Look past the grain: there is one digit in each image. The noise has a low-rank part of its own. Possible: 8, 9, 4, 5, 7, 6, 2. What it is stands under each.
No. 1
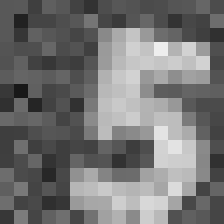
5
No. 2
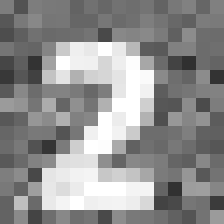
2
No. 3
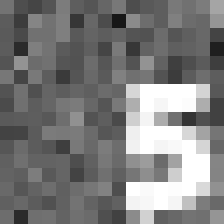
5
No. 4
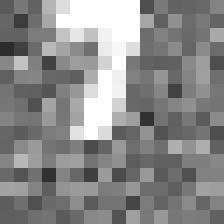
7
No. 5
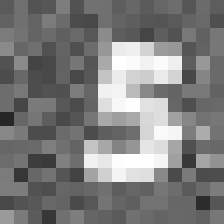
5
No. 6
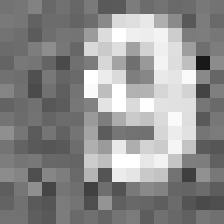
9
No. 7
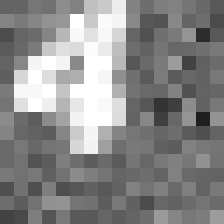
4
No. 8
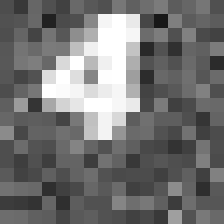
4
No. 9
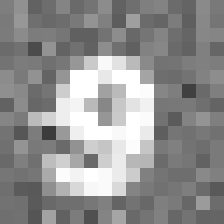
9
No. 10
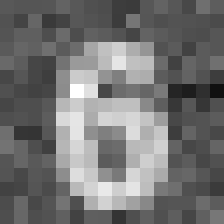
6
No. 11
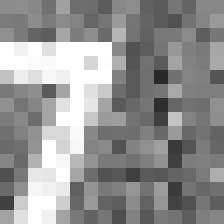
7
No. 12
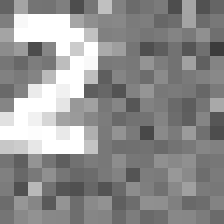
2
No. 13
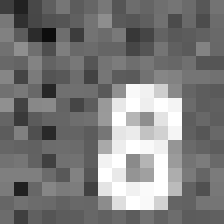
8
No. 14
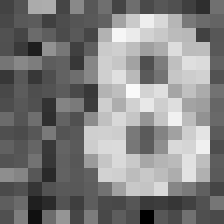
8
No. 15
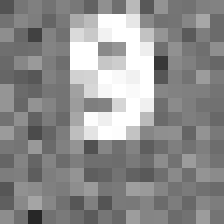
9
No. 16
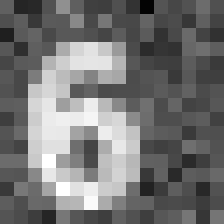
6
